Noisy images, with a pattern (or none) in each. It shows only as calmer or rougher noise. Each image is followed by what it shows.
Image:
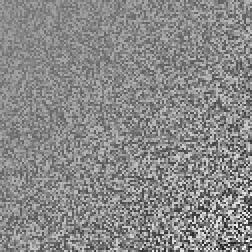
a smooth slope
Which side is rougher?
bottom right
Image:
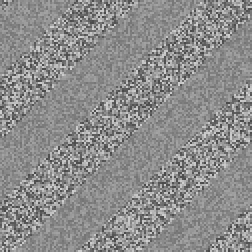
diagonal stripes
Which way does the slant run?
bottom left to top right
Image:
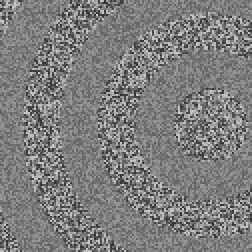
rings round one point
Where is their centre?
middle right
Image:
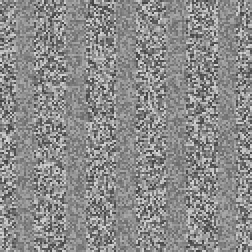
vertical stripes
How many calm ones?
5
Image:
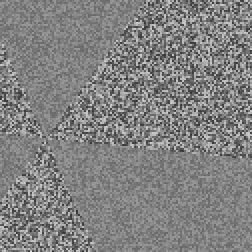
spokes from one point
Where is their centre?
middle left
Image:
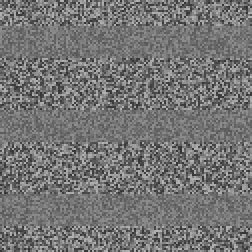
horizontal stripes
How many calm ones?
3
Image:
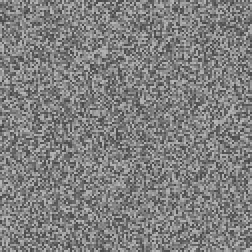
only noise
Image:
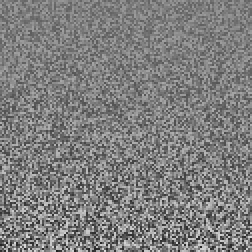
a smooth slope
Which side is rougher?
bottom
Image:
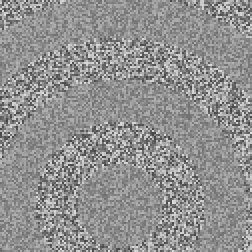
rings round one point
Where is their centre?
bottom middle
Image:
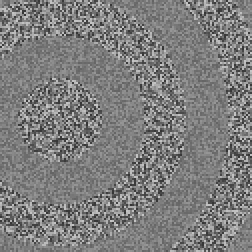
rings round one point
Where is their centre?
middle left
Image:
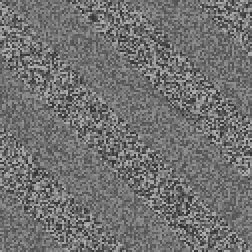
diagonal stripes
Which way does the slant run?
top left to bottom right
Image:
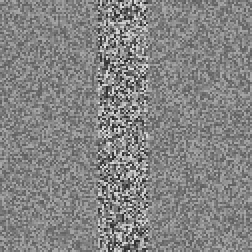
one vertical stripe
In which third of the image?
middle
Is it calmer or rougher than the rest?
rougher
